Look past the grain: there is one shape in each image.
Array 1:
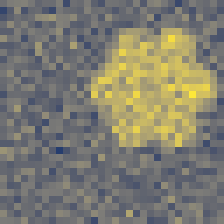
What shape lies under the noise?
flower
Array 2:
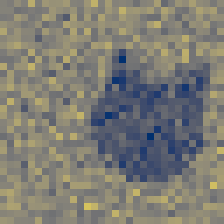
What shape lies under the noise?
cat's head
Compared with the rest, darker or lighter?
darker
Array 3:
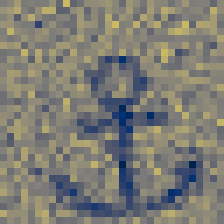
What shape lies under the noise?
anchor
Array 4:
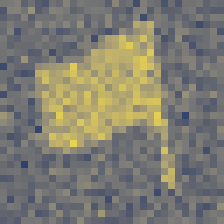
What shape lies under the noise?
flag
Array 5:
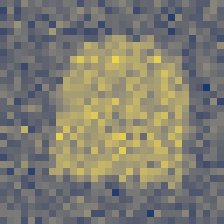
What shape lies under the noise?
ghost
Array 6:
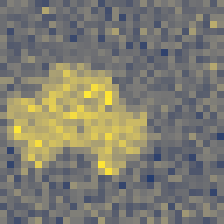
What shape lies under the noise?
car
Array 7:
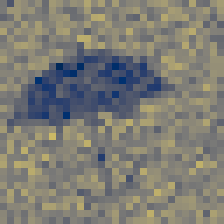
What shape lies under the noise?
umbrella
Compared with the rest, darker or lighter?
darker
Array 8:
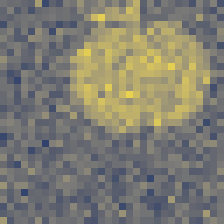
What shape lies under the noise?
apple
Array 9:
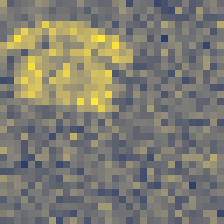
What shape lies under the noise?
telephone
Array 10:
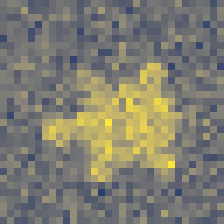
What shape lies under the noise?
turtle
